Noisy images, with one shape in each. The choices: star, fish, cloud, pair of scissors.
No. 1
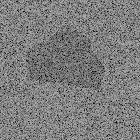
dark cloud
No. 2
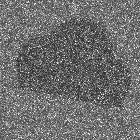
dark cloud
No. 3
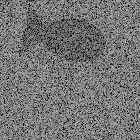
dark fish
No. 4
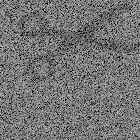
dark pair of scissors
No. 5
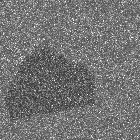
dark cloud
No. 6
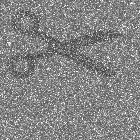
dark pair of scissors
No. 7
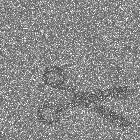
dark pair of scissors
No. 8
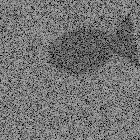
dark fish
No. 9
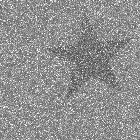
dark star
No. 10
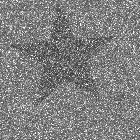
dark star
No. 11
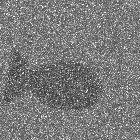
dark fish
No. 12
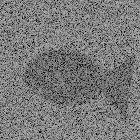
dark fish
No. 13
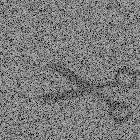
dark pair of scissors
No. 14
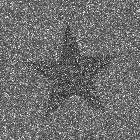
dark star
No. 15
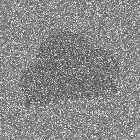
dark cloud
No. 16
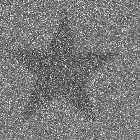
dark star
